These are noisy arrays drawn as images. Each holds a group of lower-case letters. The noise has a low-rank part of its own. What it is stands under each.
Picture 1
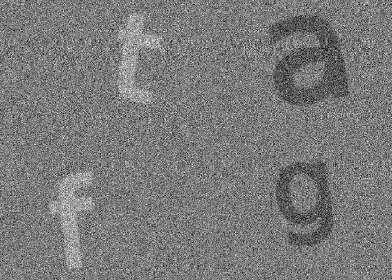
top left: light t; top right: dark a; bottom left: light f; bottom right: dark g
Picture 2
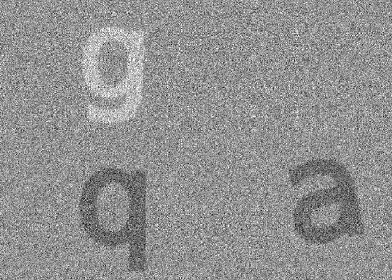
top left: light g; bottom left: dark q; bottom right: dark a
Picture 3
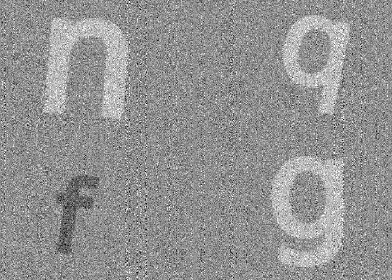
top left: light n; top right: light q; bottom left: dark f; bottom right: light g
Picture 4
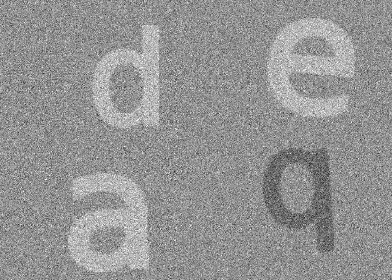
top left: light d; top right: light e; bottom left: light a; bottom right: dark q
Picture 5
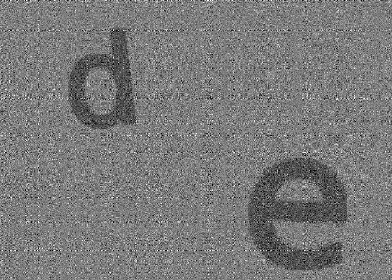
top left: dark d; bottom right: dark e
